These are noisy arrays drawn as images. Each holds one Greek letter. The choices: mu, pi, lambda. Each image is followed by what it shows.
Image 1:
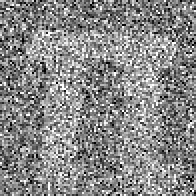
pi
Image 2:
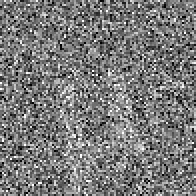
mu
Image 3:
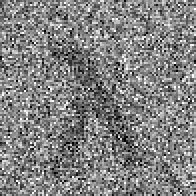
lambda
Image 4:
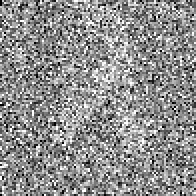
lambda
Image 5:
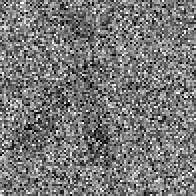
lambda
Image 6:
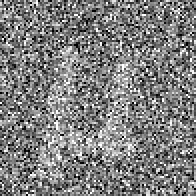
mu
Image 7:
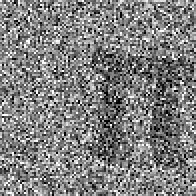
pi
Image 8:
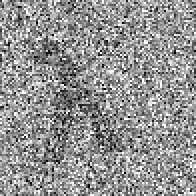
lambda
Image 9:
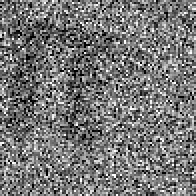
pi
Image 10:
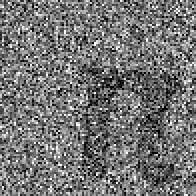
pi
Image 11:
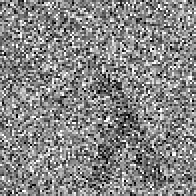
lambda
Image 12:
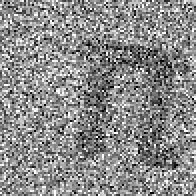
pi
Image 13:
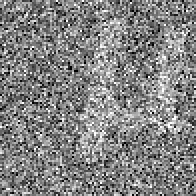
mu
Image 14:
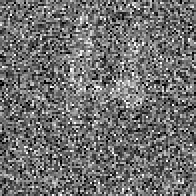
mu
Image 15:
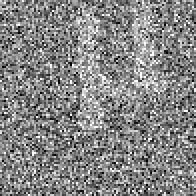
mu
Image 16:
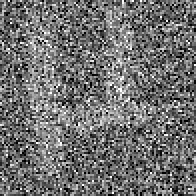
mu
